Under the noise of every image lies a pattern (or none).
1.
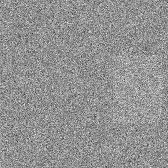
one block
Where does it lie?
middle right
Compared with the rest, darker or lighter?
lighter
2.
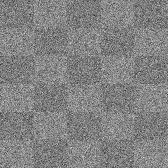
a checkerboard
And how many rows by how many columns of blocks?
6 by 5
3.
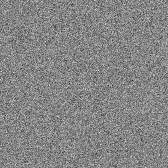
only noise
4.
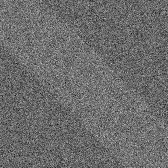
a diagonal band
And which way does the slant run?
top left to bottom right
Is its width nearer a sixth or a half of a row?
a half
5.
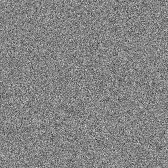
only noise
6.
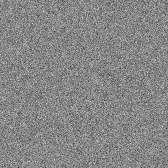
only noise
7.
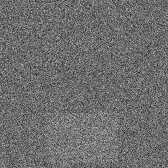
one block
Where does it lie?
bottom middle
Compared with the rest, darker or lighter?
lighter
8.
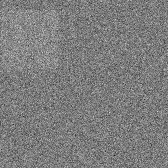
one block
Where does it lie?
top left
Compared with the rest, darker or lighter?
lighter
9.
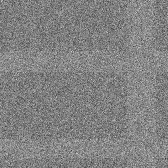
bands of rows crossing bands of columns
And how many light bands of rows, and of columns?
2 and 1
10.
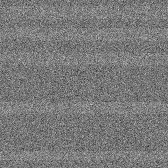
bands of rows
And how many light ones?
5
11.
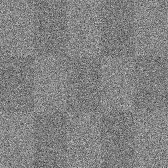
a checkerboard
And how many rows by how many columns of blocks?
3 by 5
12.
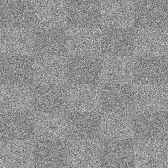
a checkerboard
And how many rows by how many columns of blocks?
6 by 5
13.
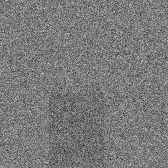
one block
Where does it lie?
bottom middle
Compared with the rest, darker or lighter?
darker
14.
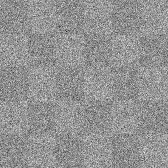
a checkerboard
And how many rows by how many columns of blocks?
5 by 6
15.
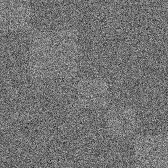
blocks along the diagonal
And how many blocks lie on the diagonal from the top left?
5
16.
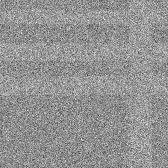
bands of rows crossing bands of columns
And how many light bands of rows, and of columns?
3 and 1
